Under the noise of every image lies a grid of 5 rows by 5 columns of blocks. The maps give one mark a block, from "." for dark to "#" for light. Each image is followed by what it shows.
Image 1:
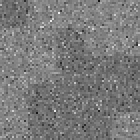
. # # # #
# # . # #
# # . . .
# . . . .
# . . . #
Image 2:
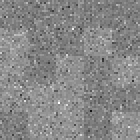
. . . . .
# . . # .
# . # . #
# # # . .
. # # . #
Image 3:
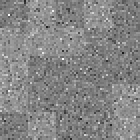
. # . # .
# # # . .
# . . . .
# . . . #
. # . . #
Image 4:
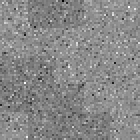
# . . # #
# # # # #
. . # # #
. . . # #
# . . . #
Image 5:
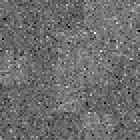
. . . # #
. . # # #
# . # # .
. . # . .
. . . # .
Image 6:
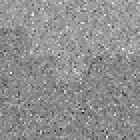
# # # # #
. # # # #
. . # . .
. . . . .
. . . . .
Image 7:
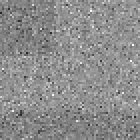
. . # # #
. . # # #
# # # # #
# # # # #
. . . . .
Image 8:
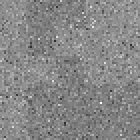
# . . # #
# . # # #
# # . # #
# . . . .
# . . . .
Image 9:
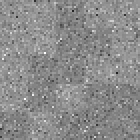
# # . # #
# # . . #
# . . # #
# . # . .
. # . . .
